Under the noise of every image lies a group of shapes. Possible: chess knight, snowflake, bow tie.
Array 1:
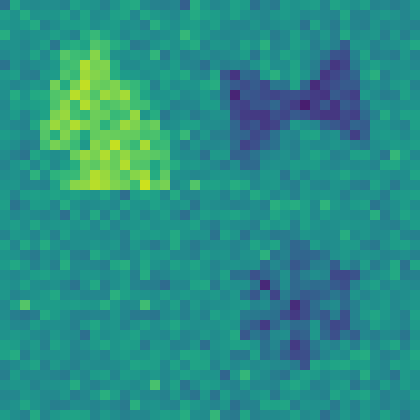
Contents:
top left: light chess knight; top right: dark bow tie; bottom right: dark snowflake
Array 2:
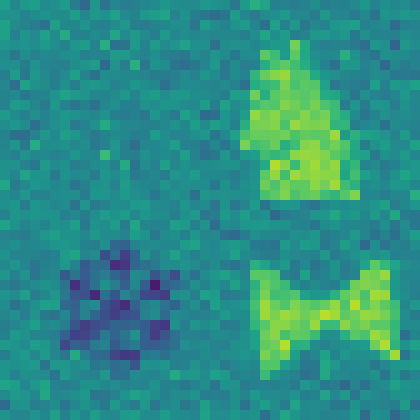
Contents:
top right: light chess knight; bottom left: dark snowflake; bottom right: light bow tie
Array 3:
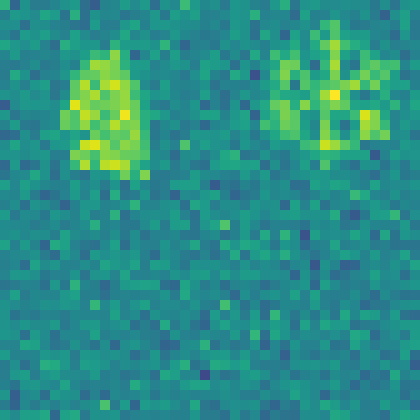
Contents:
top left: light chess knight; top right: light snowflake
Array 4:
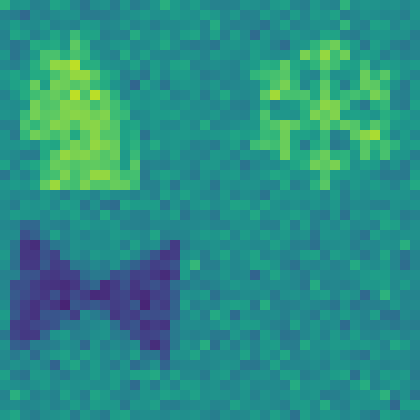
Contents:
top left: light chess knight; top right: light snowflake; bottom left: dark bow tie
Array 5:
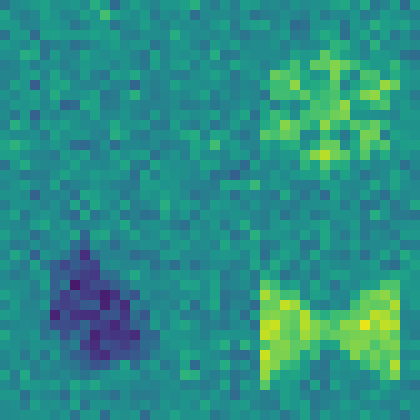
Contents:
top right: light snowflake; bottom left: dark chess knight; bottom right: light bow tie
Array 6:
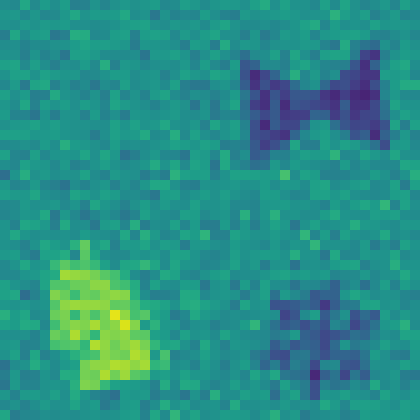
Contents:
top right: dark bow tie; bottom left: light chess knight; bottom right: dark snowflake
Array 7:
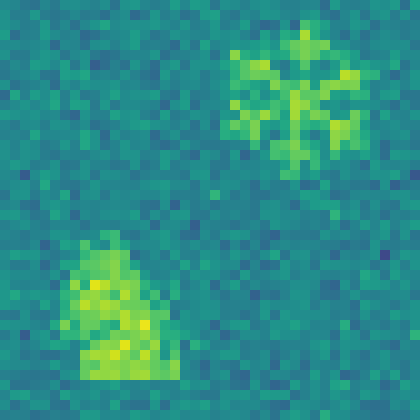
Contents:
top right: light snowflake; bottom left: light chess knight
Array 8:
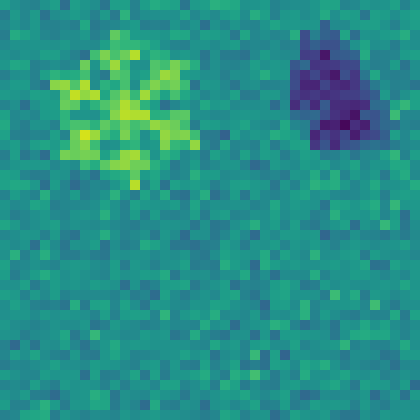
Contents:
top left: light snowflake; top right: dark chess knight
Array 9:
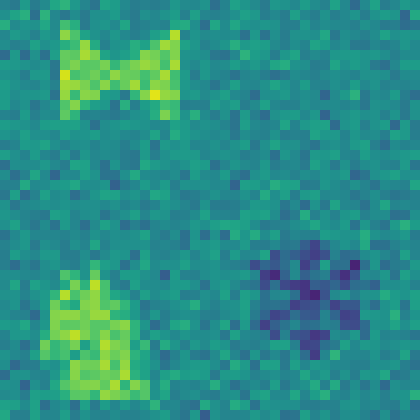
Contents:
top left: light bow tie; bottom left: light chess knight; bottom right: dark snowflake
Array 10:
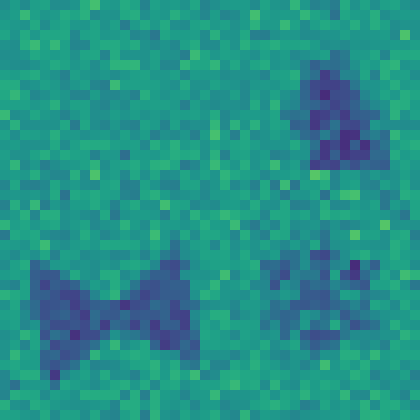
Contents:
top right: dark chess knight; bottom left: dark bow tie; bottom right: dark snowflake
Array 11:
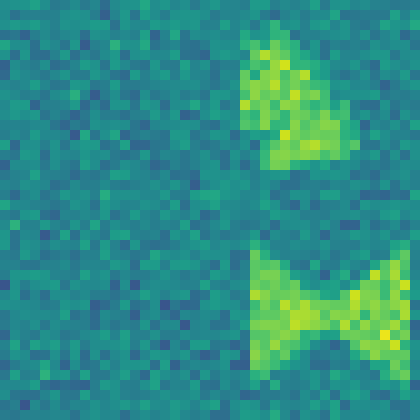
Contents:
top right: light chess knight; bottom right: light bow tie
